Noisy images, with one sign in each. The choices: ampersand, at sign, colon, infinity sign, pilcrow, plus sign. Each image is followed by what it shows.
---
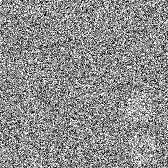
colon
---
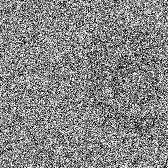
at sign
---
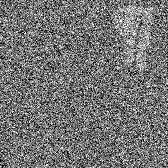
pilcrow
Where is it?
top right
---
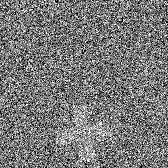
plus sign
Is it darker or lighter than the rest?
lighter
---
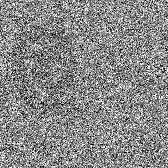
at sign
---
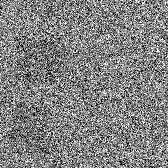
colon
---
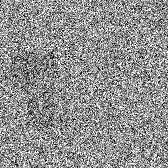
pilcrow
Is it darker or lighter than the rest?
darker
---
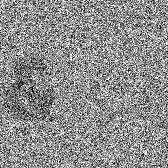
ampersand
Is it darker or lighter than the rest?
darker
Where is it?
middle left
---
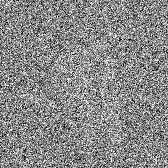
pilcrow
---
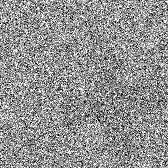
plus sign
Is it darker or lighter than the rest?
darker
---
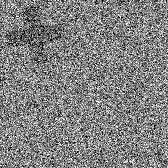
plus sign
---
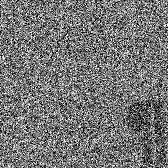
pilcrow
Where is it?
bottom right
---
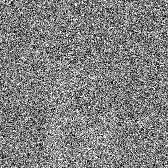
ampersand
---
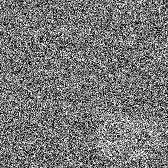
infinity sign
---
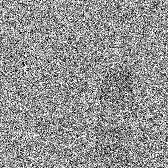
colon
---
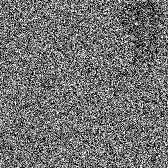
pilcrow
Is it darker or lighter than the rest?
darker
